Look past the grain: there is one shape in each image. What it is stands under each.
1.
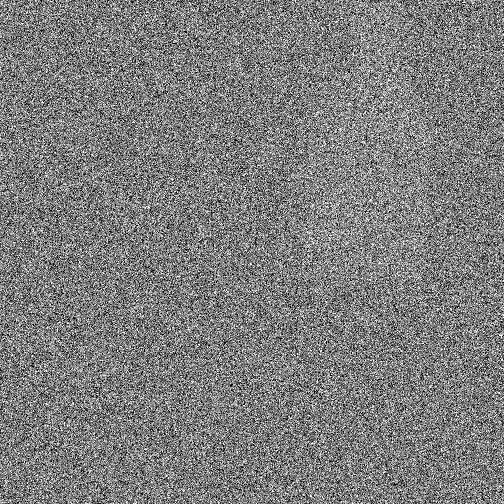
bottle
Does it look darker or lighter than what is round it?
lighter
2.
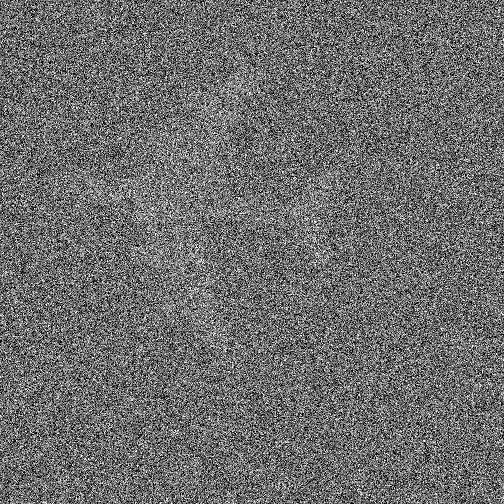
airplane
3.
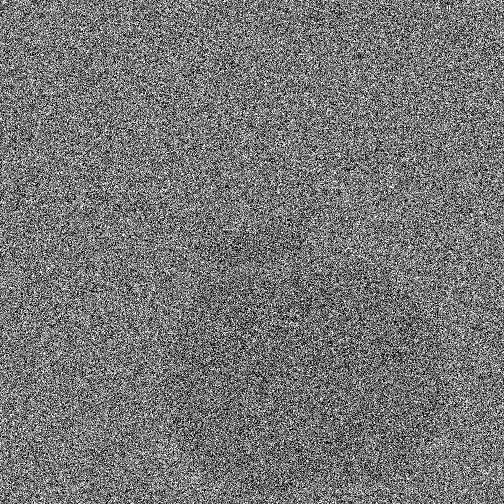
apple
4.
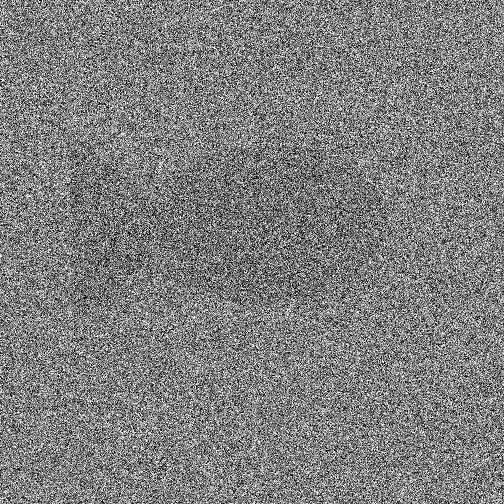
fish
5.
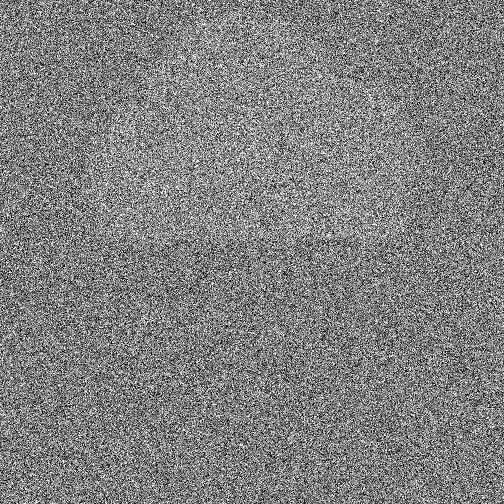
cloud
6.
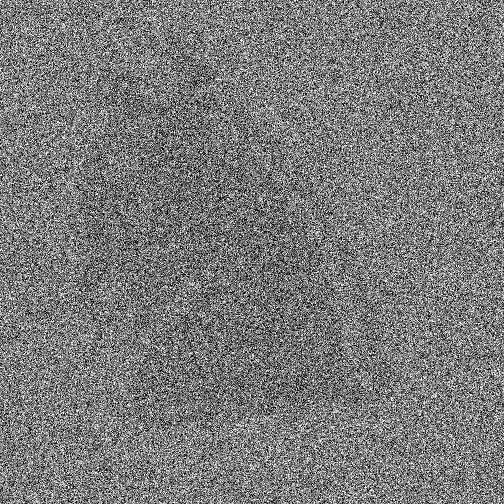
chess knight
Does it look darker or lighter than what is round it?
darker
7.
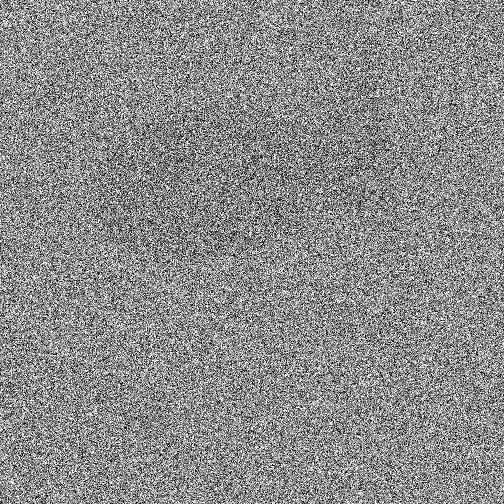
fish
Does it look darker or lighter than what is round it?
darker
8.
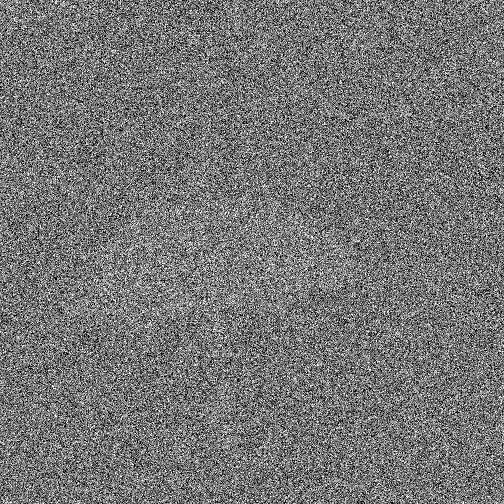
umbrella
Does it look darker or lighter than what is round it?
lighter
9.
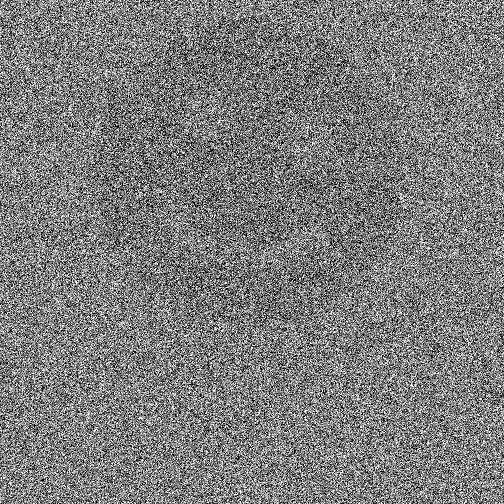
smiling face
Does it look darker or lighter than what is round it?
darker
